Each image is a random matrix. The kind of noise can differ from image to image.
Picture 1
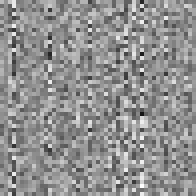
columns of uneven size
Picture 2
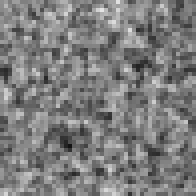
blotchy
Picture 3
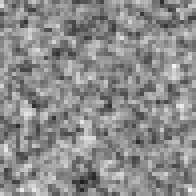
blotchy
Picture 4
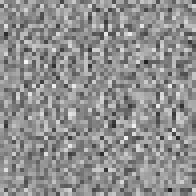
low rank plus noise
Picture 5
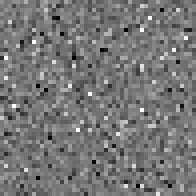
heavy tails
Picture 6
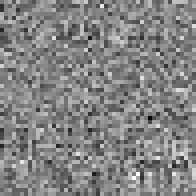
low rank plus noise
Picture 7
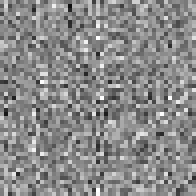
low rank plus noise
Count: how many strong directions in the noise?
two
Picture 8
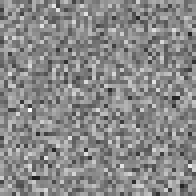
independent entries
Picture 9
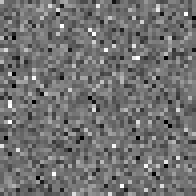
heavy tails
